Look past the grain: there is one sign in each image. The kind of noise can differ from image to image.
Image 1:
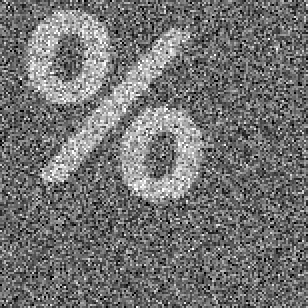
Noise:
independent entries
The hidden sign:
percent sign
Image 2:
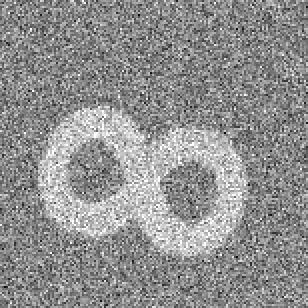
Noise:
independent entries
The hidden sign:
infinity sign
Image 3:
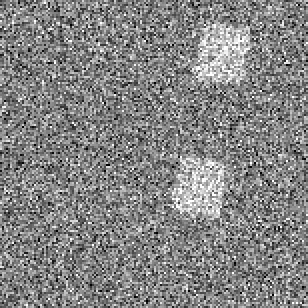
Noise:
independent entries
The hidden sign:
colon
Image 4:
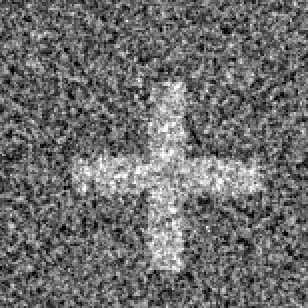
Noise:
blotchy
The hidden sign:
plus sign
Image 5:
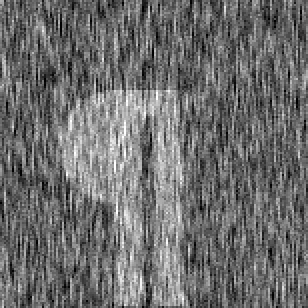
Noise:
streaked along the columns
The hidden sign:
pilcrow
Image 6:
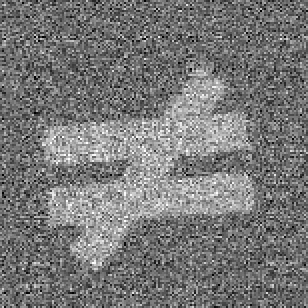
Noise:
low rank plus noise
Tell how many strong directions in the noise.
five to eight
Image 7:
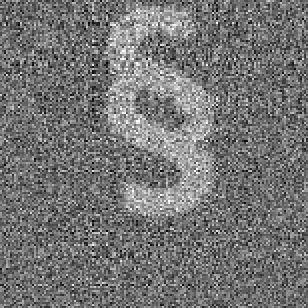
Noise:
low rank plus noise
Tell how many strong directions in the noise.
two
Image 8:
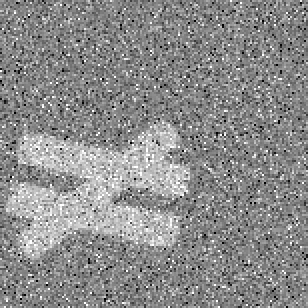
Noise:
heavy tails
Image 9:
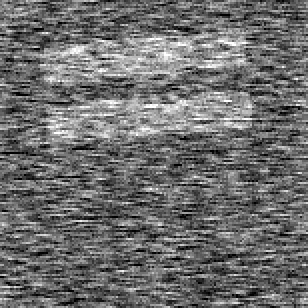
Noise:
streaked along the rows
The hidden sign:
equals sign
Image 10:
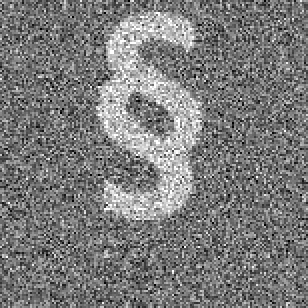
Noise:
low rank plus noise
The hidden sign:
section sign
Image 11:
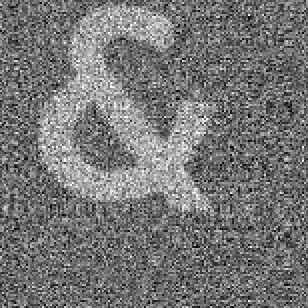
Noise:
low rank plus noise
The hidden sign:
ampersand
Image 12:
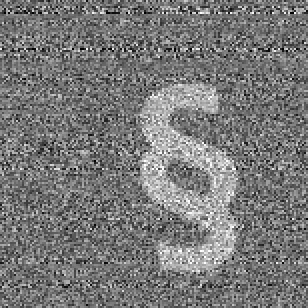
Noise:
rows of uneven size
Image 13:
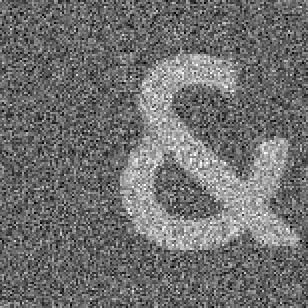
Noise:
low rank plus noise
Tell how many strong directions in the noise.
five to eight
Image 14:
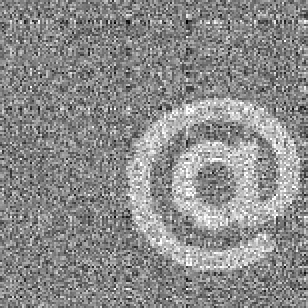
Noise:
low rank plus noise
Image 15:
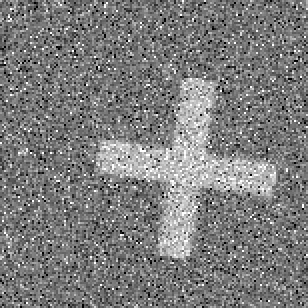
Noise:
heavy tails
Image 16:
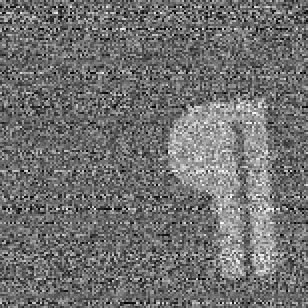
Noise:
rows of uneven size
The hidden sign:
pilcrow
